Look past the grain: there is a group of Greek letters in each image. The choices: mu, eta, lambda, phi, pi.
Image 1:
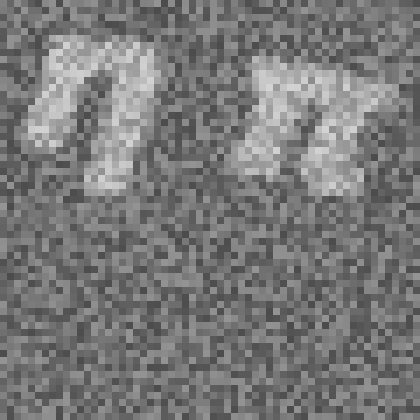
top left: eta; top right: pi
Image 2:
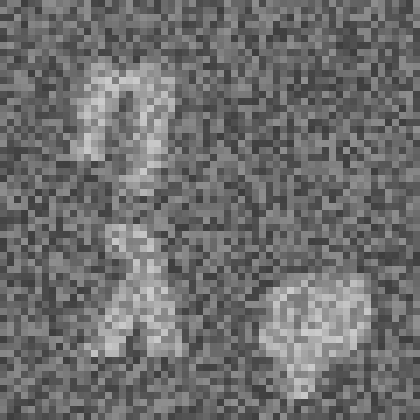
top left: eta; bottom left: lambda; bottom right: phi
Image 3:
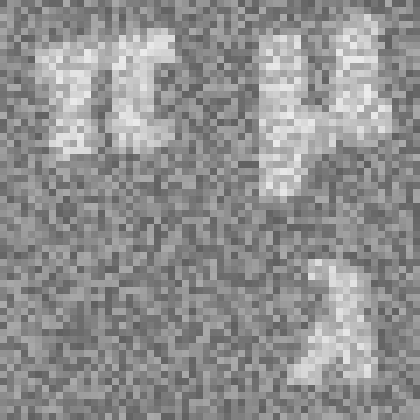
top left: pi; top right: mu; bottom right: lambda
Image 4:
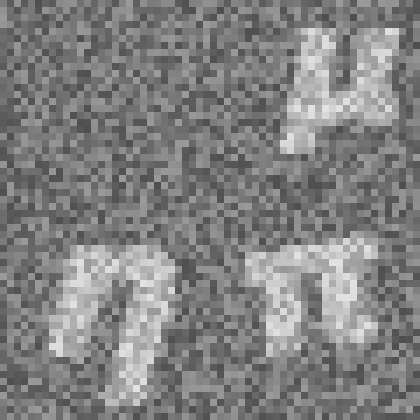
top right: mu; bottom left: eta; bottom right: pi
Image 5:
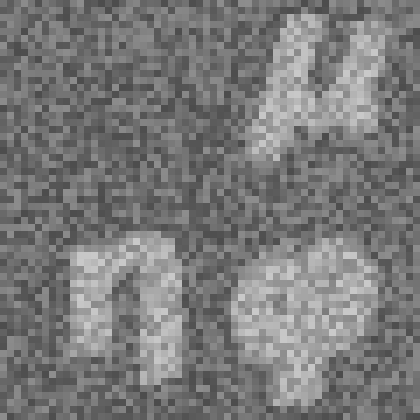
top right: mu; bottom left: eta; bottom right: phi
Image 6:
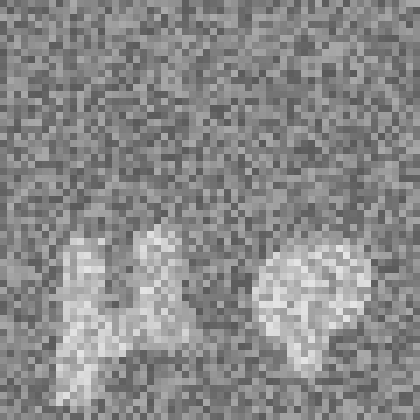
bottom left: mu; bottom right: phi
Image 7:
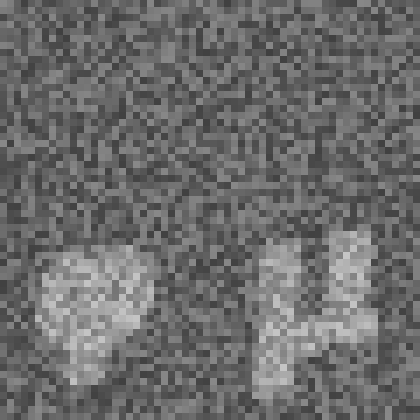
bottom left: phi; bottom right: mu
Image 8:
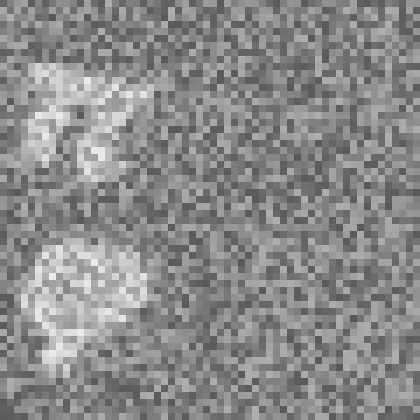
top left: pi; bottom left: phi
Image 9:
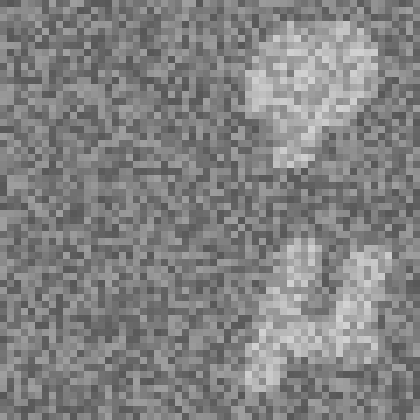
top right: phi; bottom right: mu
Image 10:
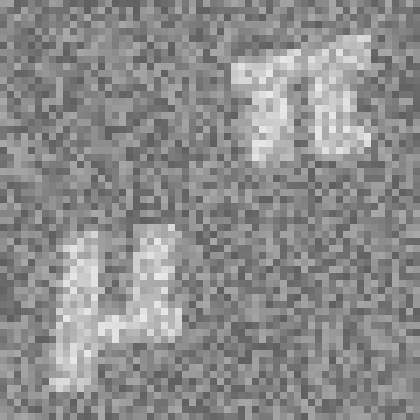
top right: pi; bottom left: mu
